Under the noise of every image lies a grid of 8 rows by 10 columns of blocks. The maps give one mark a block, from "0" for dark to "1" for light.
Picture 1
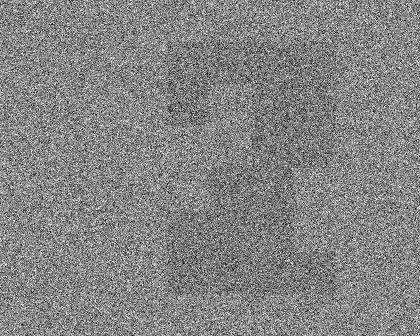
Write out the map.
1 1 1 1 1 1 1 1 1 1
1 1 1 1 0 0 0 0 1 1
1 1 1 1 0 1 0 0 1 1
1 1 1 1 1 1 0 0 1 1
1 1 1 1 1 0 0 1 1 1
1 1 1 1 0 0 0 1 1 1
1 1 1 1 0 0 0 0 1 1
1 1 1 1 1 1 1 1 1 1
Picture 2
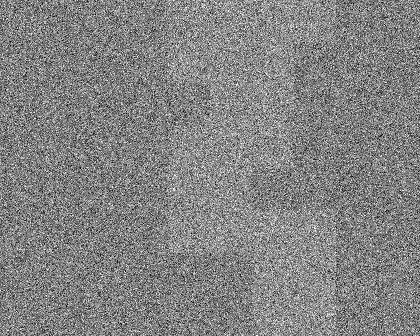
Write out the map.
0 0 0 0 1 1 1 1 0 0
0 0 0 0 1 1 1 0 0 0
0 0 0 0 0 1 1 0 0 0
0 0 0 0 1 1 1 0 0 0
0 0 0 0 1 1 0 0 0 0
0 0 0 0 1 1 1 1 0 0
0 0 0 0 0 0 1 1 0 0
0 0 0 0 0 0 1 1 0 0
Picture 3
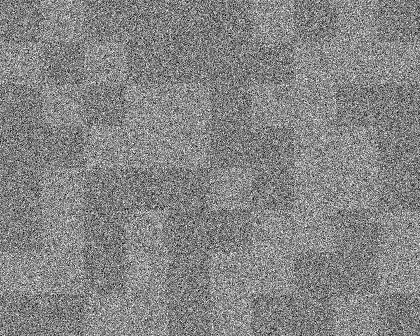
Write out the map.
0 1 0 0 0 0 1 0 1 0
1 0 1 0 0 0 0 1 1 1
0 1 0 1 1 0 1 1 0 0
0 0 1 1 1 0 0 1 1 0
0 1 0 0 0 1 0 1 1 0
0 1 0 1 0 0 1 1 0 1
1 1 0 1 0 1 1 0 0 1
0 0 1 1 0 1 0 0 1 0
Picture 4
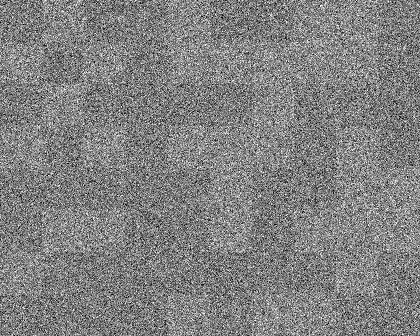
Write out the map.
0 1 0 0 1 0 0 1 1 0
1 0 1 0 1 1 1 1 1 0
0 1 0 0 0 0 1 0 0 0
1 0 1 0 1 1 1 0 1 0
0 0 0 0 0 1 0 0 1 1
0 1 1 0 0 1 0 1 1 1
1 0 0 0 0 0 0 0 1 0
0 0 0 0 1 0 1 1 0 0
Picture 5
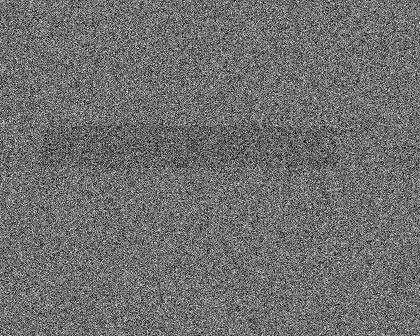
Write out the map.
1 1 1 1 1 1 1 1 1 1
1 1 1 1 1 1 1 1 1 1
1 1 1 1 1 1 1 1 1 1
1 0 0 0 0 0 0 0 1 1
1 1 1 1 1 1 1 1 1 1
1 1 1 1 1 1 1 1 1 1
1 1 1 1 1 1 1 1 1 1
1 1 1 1 1 1 1 1 1 1
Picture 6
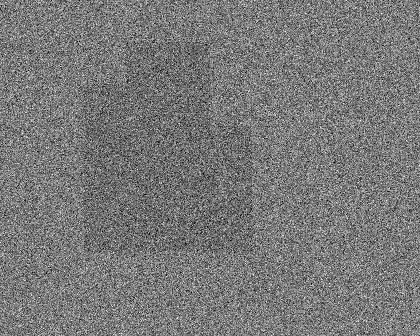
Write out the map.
1 1 1 1 1 1 1 1 1 1
1 1 1 0 0 1 1 1 1 1
1 1 0 0 0 1 1 1 1 1
1 1 0 0 0 0 1 1 1 1
1 1 0 0 0 0 1 1 1 1
1 1 0 0 0 0 1 1 1 1
1 1 1 1 1 1 1 1 1 1
1 1 1 1 1 1 1 1 1 1
